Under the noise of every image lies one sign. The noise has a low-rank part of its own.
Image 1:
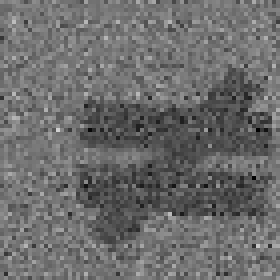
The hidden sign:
not-equal sign
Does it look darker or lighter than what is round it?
darker
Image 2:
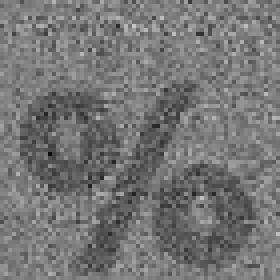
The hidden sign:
percent sign
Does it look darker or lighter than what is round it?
darker
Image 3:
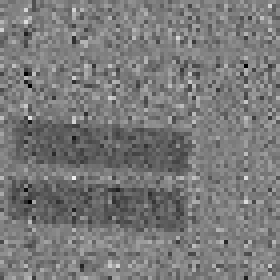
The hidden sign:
equals sign
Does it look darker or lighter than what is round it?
darker
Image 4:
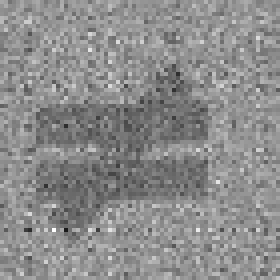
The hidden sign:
not-equal sign
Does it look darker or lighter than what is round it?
darker
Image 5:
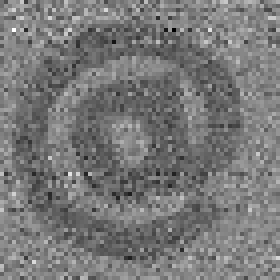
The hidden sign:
at sign
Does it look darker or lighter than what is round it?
darker
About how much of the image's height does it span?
nearly all
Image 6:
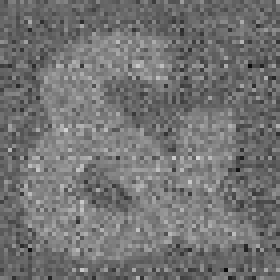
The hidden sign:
ampersand
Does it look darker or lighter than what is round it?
lighter
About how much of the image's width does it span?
nearly all
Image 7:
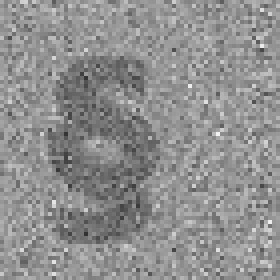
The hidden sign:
section sign
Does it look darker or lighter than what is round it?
darker
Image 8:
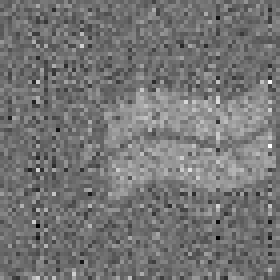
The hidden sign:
approximately sign
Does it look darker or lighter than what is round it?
lighter
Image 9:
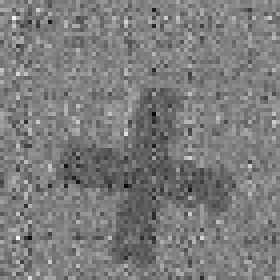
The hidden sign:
plus sign
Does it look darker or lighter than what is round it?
darker
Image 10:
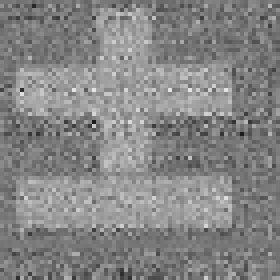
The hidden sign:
plus-minus sign
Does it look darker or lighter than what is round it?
lighter
